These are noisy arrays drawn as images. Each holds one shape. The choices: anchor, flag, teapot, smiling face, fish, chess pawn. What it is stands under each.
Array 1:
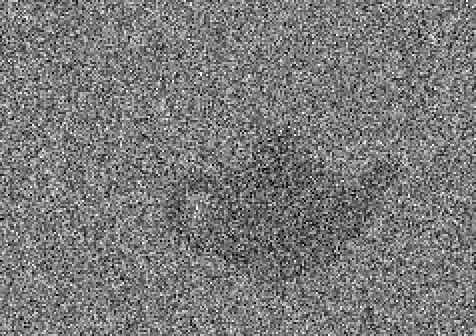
teapot
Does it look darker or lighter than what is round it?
darker
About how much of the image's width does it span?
half
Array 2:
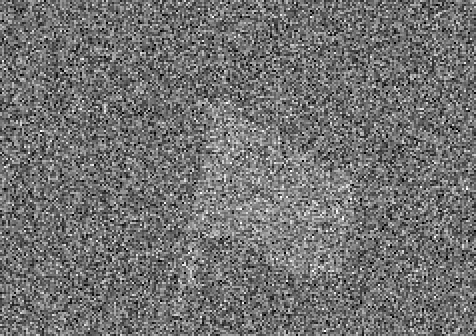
flag
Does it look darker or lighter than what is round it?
lighter
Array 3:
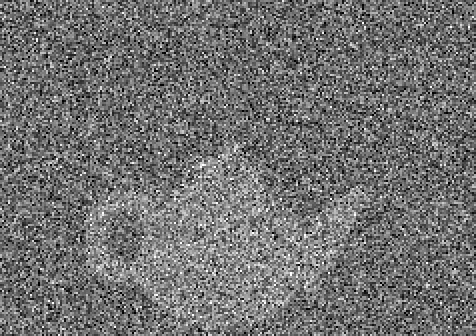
teapot
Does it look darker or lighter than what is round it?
lighter
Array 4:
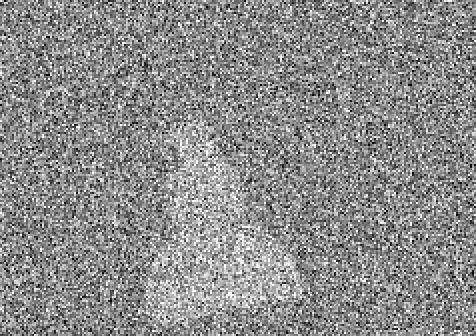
chess pawn
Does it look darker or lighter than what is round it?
lighter
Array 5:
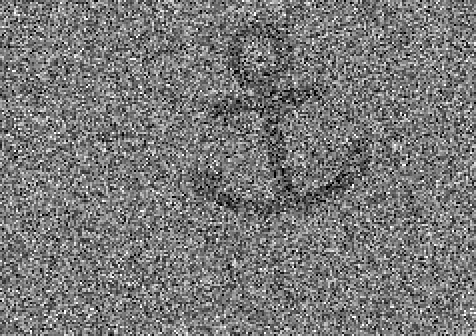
anchor
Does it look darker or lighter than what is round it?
darker
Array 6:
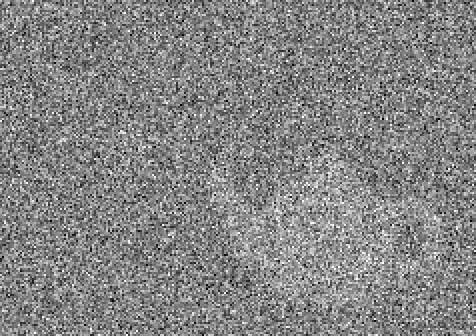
teapot
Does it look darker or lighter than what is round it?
lighter
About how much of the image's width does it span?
half
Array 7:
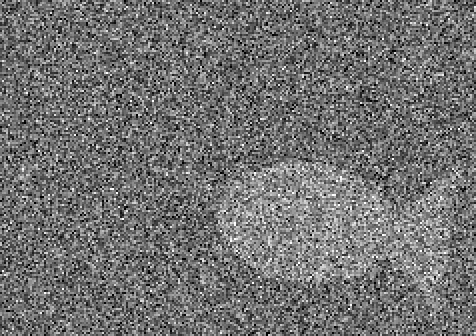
fish
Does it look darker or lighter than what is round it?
lighter
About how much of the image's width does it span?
half
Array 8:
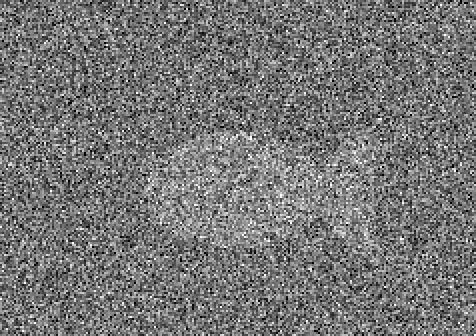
fish
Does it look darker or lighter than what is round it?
lighter
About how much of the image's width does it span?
half
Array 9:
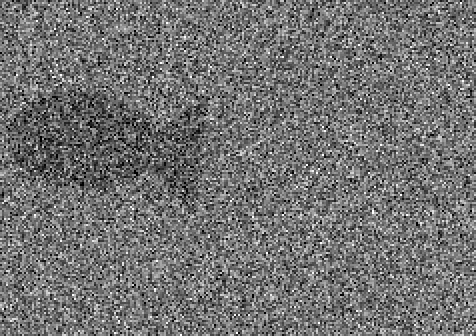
fish
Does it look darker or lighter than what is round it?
darker
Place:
middle left
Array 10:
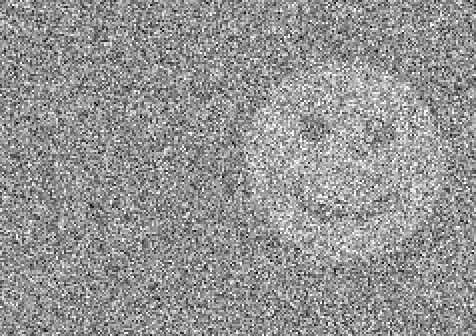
smiling face
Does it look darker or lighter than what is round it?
lighter
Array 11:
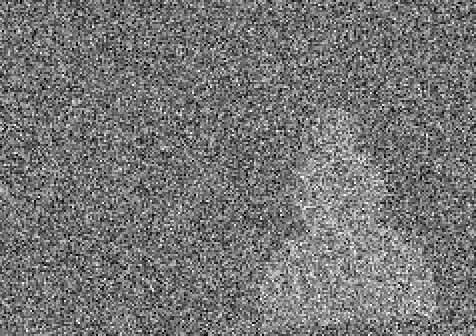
chess pawn
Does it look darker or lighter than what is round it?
lighter
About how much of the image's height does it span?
two thirds
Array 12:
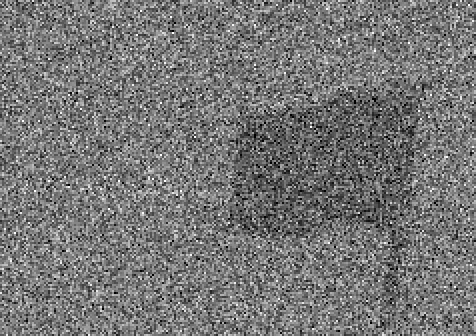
flag
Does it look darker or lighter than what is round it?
darker
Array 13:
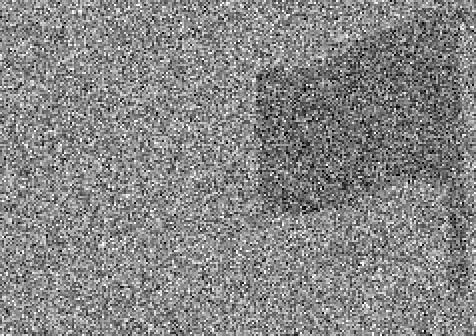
flag
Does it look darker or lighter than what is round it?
darker
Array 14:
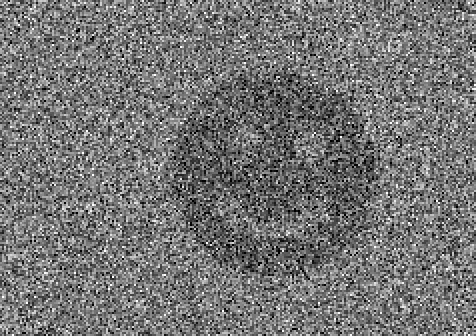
smiling face
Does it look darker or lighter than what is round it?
darker
